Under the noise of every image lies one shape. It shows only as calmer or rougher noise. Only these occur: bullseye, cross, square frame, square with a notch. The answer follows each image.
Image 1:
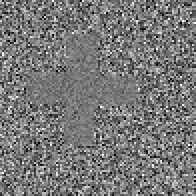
cross
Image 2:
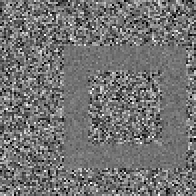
square frame
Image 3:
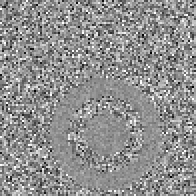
bullseye
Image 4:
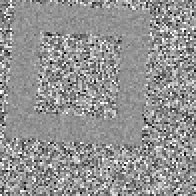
square frame
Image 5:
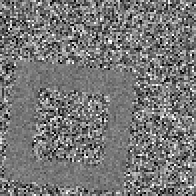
square frame
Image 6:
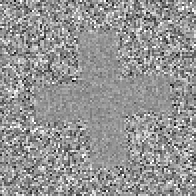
cross
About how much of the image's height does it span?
two thirds
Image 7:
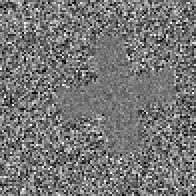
cross
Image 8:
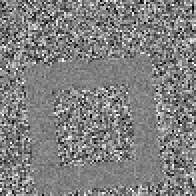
square frame
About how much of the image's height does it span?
two thirds
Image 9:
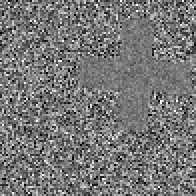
cross
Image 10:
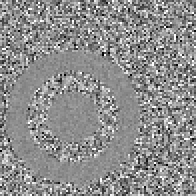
bullseye
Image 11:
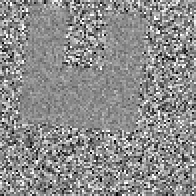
square with a notch
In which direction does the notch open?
up
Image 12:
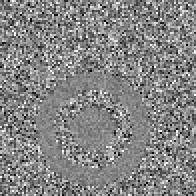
bullseye
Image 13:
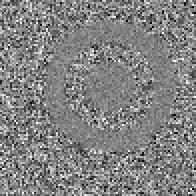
bullseye
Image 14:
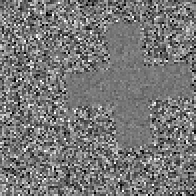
cross
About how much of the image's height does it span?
two thirds
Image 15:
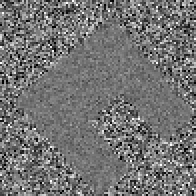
square with a notch
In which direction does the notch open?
down and right
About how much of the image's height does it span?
nearly all
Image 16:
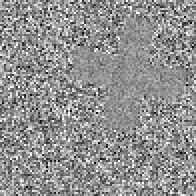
cross
